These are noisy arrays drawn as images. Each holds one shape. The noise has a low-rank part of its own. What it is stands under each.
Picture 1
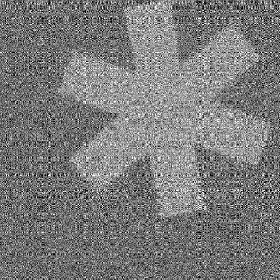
asterisk
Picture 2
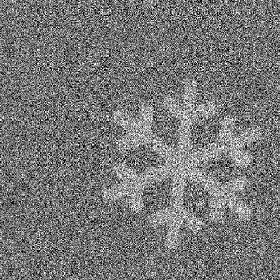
snowflake
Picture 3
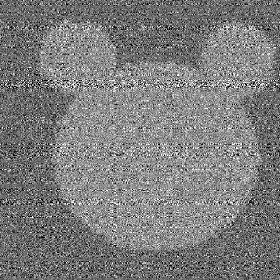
bear's head
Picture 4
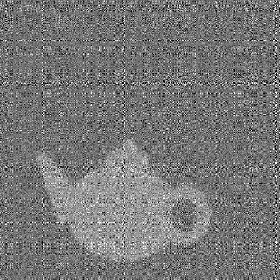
teapot
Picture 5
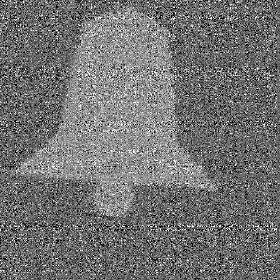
bell
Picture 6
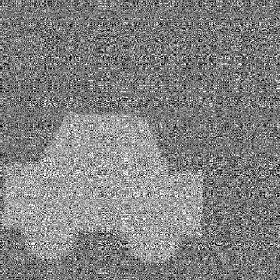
car
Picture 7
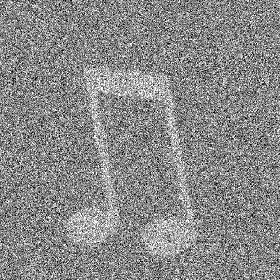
pair of musical notes
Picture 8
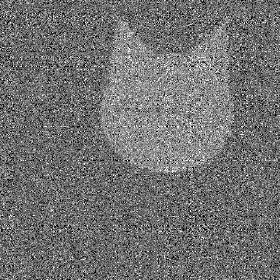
cat's head
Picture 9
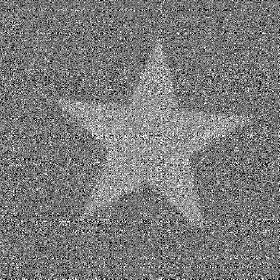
star
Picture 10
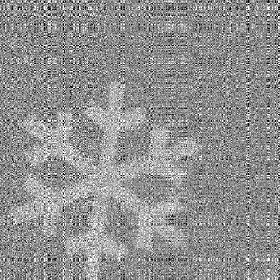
snowflake
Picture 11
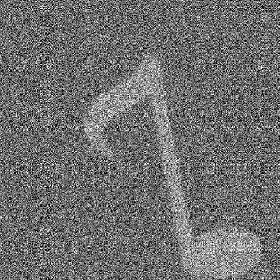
musical note
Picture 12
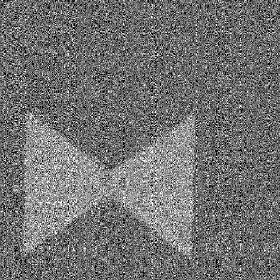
bow tie
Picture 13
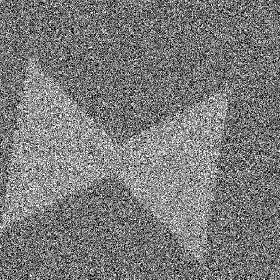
bow tie
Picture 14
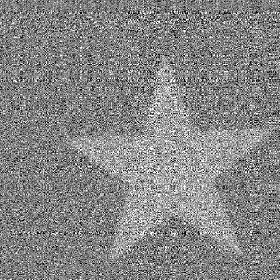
star
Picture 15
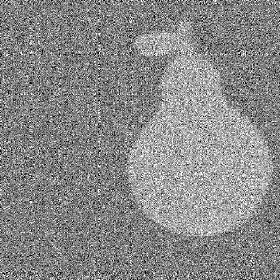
pear
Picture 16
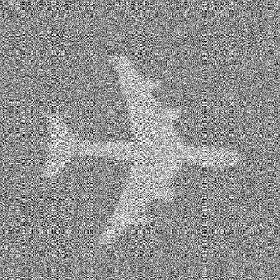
airplane
